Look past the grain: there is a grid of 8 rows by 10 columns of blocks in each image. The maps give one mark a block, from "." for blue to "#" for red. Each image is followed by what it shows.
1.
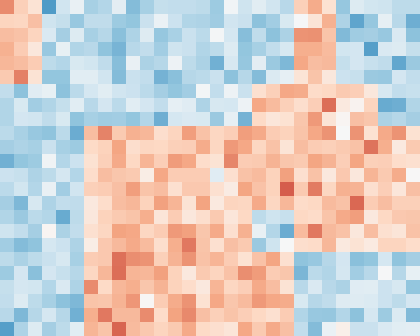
# . . . . . . # . .
# . . . . . . # . .
. . . . . . # # # .
. . # # # # # # # #
. . # # # # # # # #
. . # # # # . # # #
. . # # # # # . . .
. . # # # # # . . .
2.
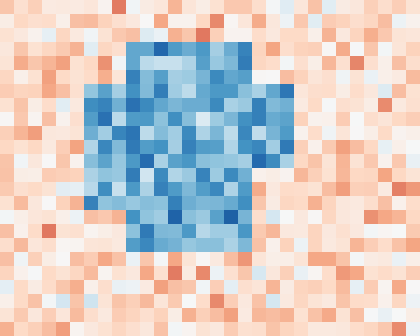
# # # # # # # # # #
# # # . . . # # # #
# # . . . . . # # #
# # . . . . . # # #
# # . . . . # # # #
# # # . . . # # # #
# # # # # # # # # #
# # # # # # # # # #
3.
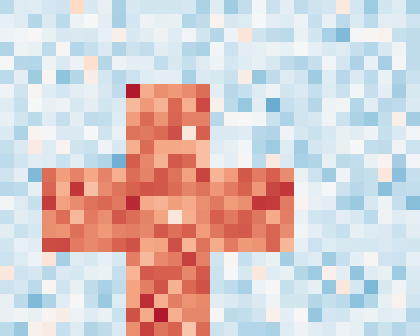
. . . . . . . . . .
. . . . . . . . . .
. . . # # . . . . .
. . . # # . . . . .
. # # # # # # . . .
. # # # # # # . . .
. . . # # . . . . .
. . . # # . . . . .
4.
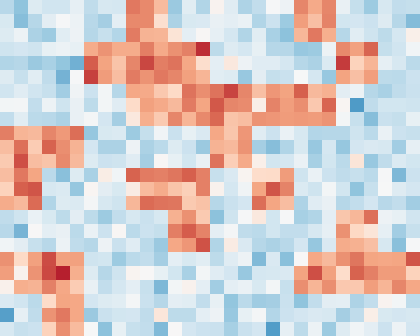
. . . # . . . # . .
. . # # # . . . # .
. . . # # # # # . .
# # . . . # . . . .
# . . # # . # . . .
. . . . # . . . # .
# # . . . . . # # #
. # . . . . . . . .
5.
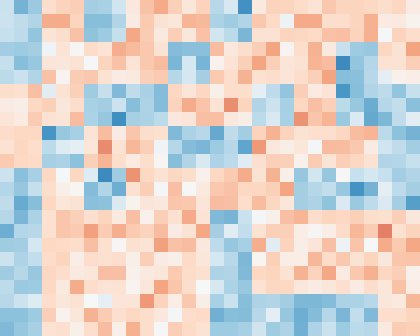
. # . # # . # # # #
. # # # . # # # . #
# # . . # # . # . .
# . # # . . # # # .
. # . # # # # . . .
. # # # # . # # # #
. # # # # . # # # #
. # # # # . . . . #
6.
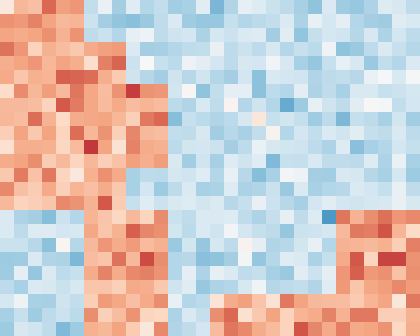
# # . . . . . . . .
# # # . . . . . . .
# # # # . . . . . .
# # # # . . . . . .
# # # . . . . . . .
. . # # . . . . # #
. . # # . . . . # #
. . # # . # # # # #
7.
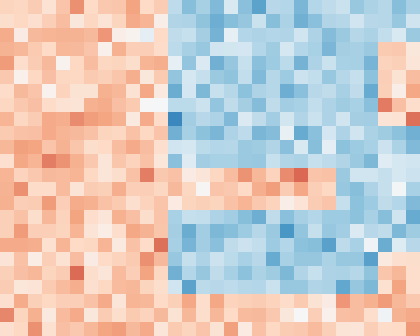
# # # # . . . . . .
# # # # . . . . . #
# # # # . . . . . #
# # # # . . . . . .
# # # # # # # # . .
# # # # . . . . . .
# # # # . . . . . #
# # # # # # # # # #
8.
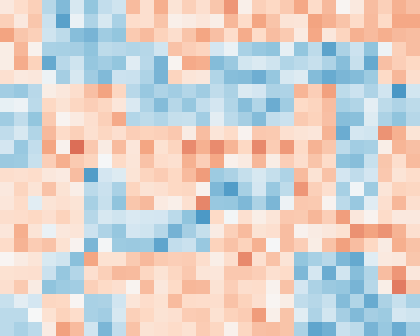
# . . # # # # # # #
# . . . # . . . . #
. # # . . . . # . .
. # # # # # # # . #
# # . # # . . # . #
# # . . . # # # # #
# . # # # # # . . #
. # . # # # # . . .
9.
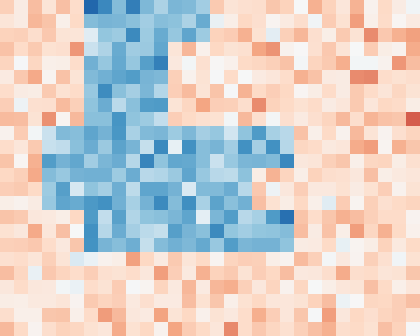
# # . . . # # # # #
# # . . # # # # # #
# # . . # # # # # #
# . . . . . . # # #
# . . . . . # # # #
# # . . . . . # # #
# # # # # # # # # #
# # # # # # # # # #
